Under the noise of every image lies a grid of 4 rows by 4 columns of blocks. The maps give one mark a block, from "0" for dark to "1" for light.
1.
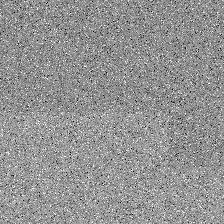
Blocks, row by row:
0000
0000
1110
1111
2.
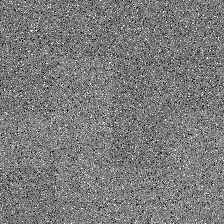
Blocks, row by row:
0000
0100
1101
0111
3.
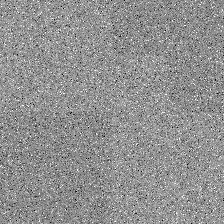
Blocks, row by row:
1100
1110
0011
0011
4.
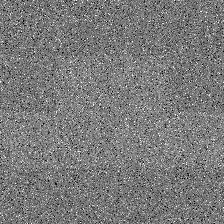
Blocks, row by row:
0000
0110
1111
0000
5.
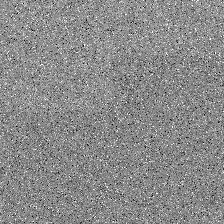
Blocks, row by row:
1111
1100
0000
0000
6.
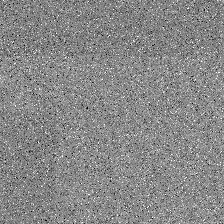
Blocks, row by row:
0000
1111
0111
0111
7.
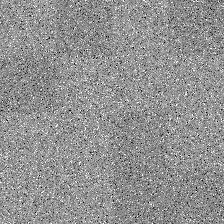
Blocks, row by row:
1010
0111
1101
1100
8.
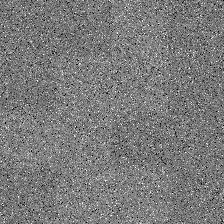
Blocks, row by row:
0010
0110
1100
0110
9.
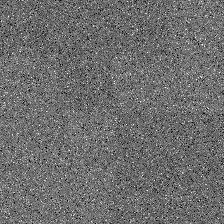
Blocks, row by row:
0001
1011
1100
1100
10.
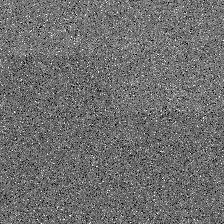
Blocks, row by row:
1111
0011
0000
0000
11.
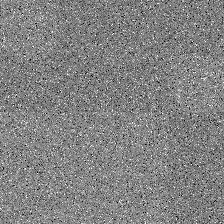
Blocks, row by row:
1000
0001
1110
1110
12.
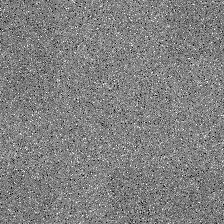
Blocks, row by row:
0110
0111
1111
0100
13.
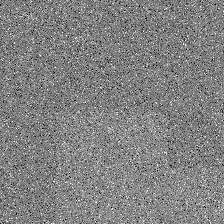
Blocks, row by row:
0000
0000
0110
0111
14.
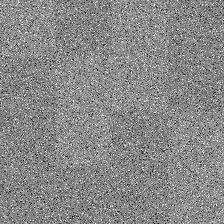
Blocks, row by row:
1010
0110
0101
0001
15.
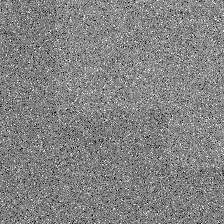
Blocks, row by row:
0111
0111
0001
0000
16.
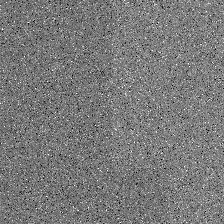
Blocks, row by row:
0011
0011
0011
0001
